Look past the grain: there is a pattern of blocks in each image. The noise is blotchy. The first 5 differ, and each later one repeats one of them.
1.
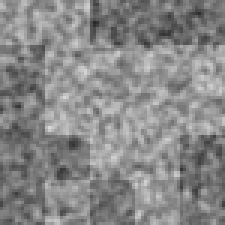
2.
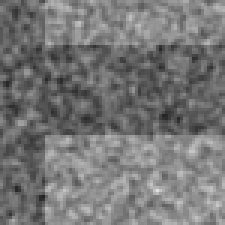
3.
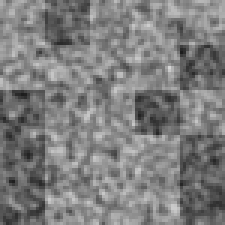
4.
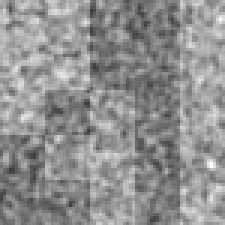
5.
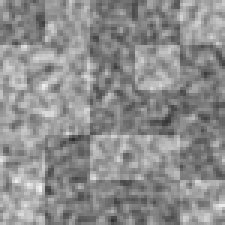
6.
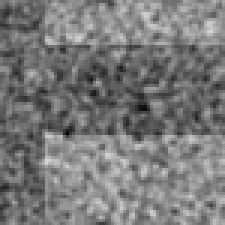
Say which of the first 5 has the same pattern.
2
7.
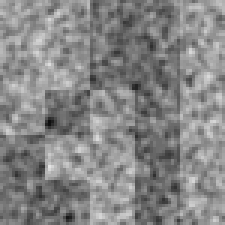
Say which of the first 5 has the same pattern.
4
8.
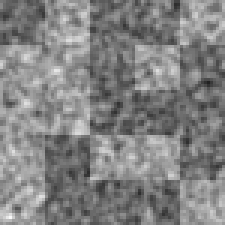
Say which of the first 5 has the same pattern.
5
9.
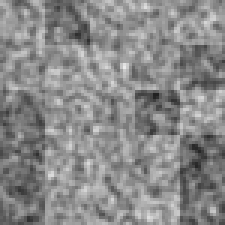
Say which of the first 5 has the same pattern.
3
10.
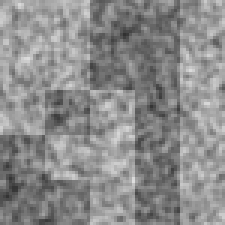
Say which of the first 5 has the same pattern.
4
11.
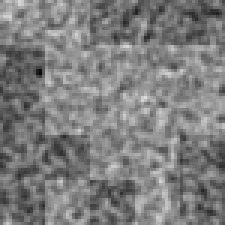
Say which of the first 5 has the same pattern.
1
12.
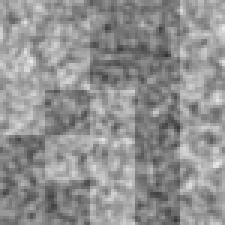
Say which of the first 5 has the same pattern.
4
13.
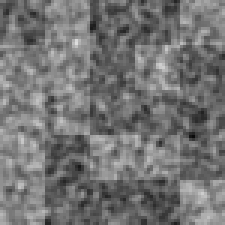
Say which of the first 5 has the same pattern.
5
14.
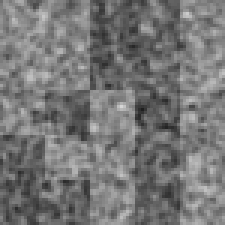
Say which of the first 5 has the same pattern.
4
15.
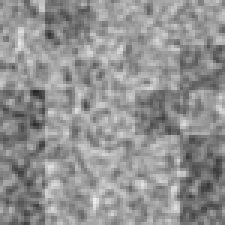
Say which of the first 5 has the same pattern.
3
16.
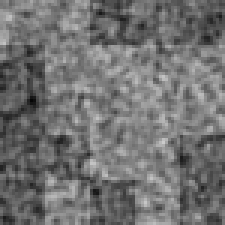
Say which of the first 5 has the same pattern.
1
